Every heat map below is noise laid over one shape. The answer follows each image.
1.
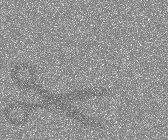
dark pair of scissors
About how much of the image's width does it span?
two thirds
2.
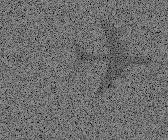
dark airplane
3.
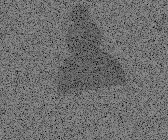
dark chess pawn
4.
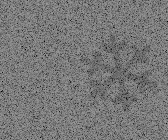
dark snowflake
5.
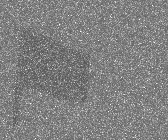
dark flag
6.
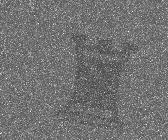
dark chess rook
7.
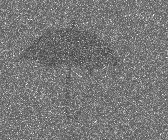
dark umbrella
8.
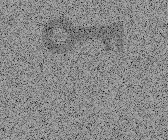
dark key
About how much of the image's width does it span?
half
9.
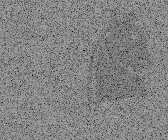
dark chess knight
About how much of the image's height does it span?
two thirds
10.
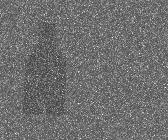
dark bottle
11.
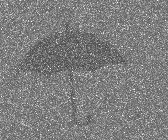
dark umbrella
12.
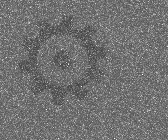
dark gear
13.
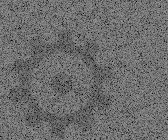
dark gear
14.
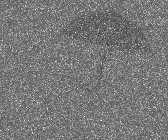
dark umbrella
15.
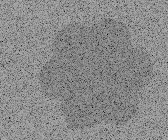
dark flower
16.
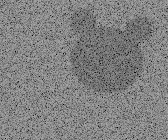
dark bear's head
